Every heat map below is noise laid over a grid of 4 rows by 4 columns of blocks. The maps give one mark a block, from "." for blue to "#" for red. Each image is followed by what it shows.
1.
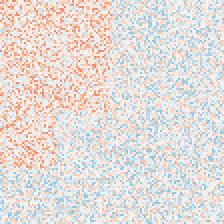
##..
##..
#...
....
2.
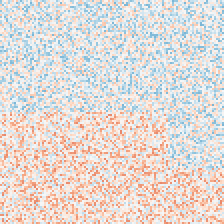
....
....
###.
####
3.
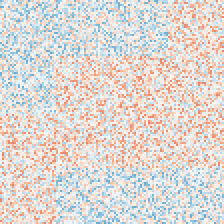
...#
.###
####
#...
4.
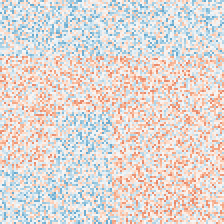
....
####
#.##
..##
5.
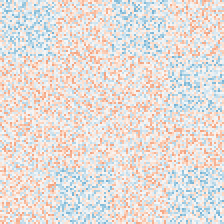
.#.#
###.
####
#.#.
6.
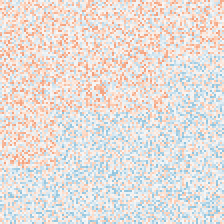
####
###.
#...
....
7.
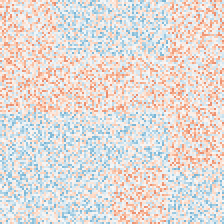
#..#
####
...#
..#.
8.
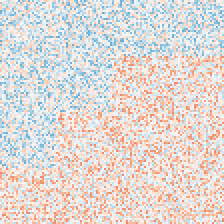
....
..##
.###
####
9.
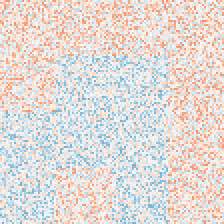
####
#..#
...#
.#.#
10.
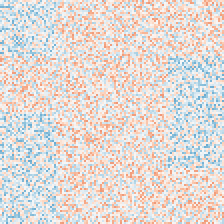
.###
###.
.##.
.###
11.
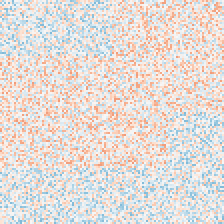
..##
####
###.
....
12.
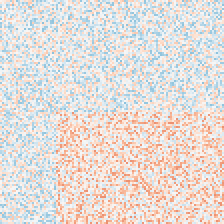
....
....
.###
.###
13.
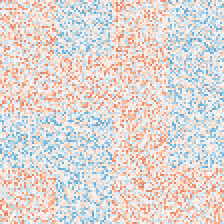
#.#.
###.
..#.
#.##
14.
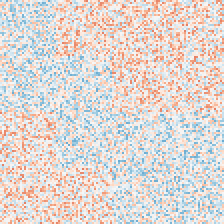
.###
..##
#...
##..
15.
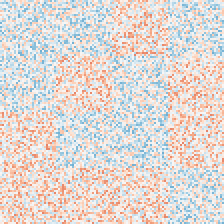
..#.
.#.#
#..#
###.
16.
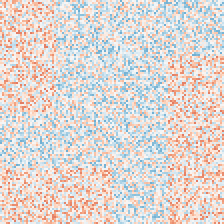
#...
#..#
...#
##.#
